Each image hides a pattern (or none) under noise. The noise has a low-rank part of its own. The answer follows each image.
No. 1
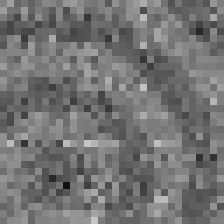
rings round one point
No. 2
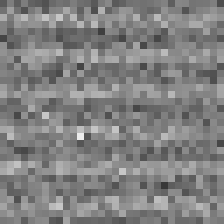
horizontal stripes
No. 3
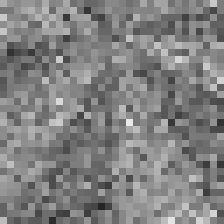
spokes from one point
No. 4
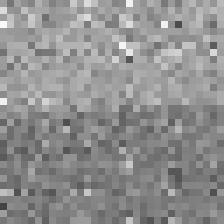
a sharp edge
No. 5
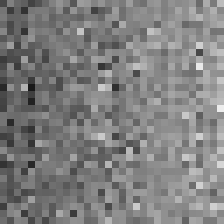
a smooth slope
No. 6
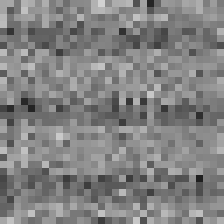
horizontal stripes
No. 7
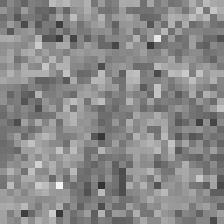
spokes from one point
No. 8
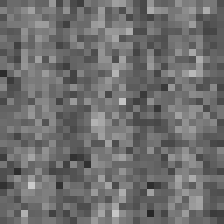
vertical stripes
